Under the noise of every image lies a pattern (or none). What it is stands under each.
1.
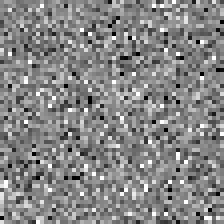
only noise
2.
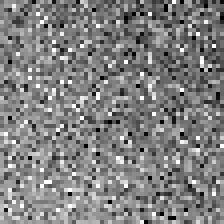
a smooth slope
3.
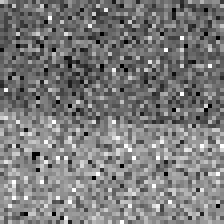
a sharp edge
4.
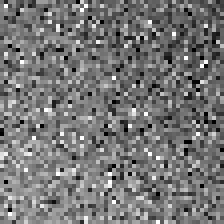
a smooth slope
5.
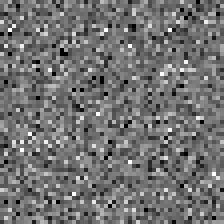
only noise
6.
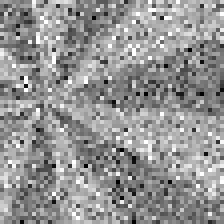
spokes from one point
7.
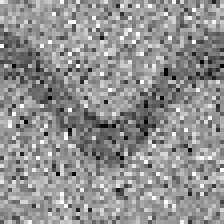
a wavy band
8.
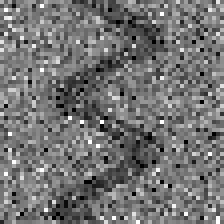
a wavy band
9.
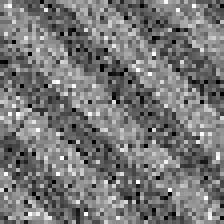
diagonal stripes
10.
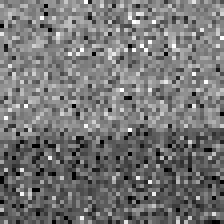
a sharp edge
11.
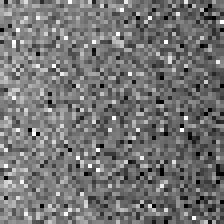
a smooth slope
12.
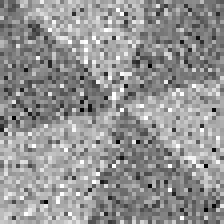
spokes from one point
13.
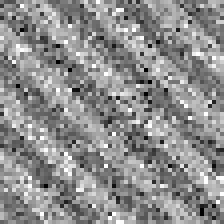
diagonal stripes
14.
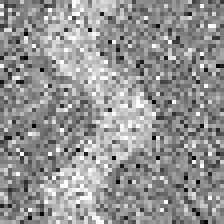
a wavy band
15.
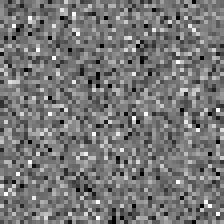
only noise
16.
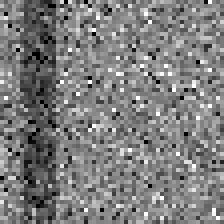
one vertical stripe
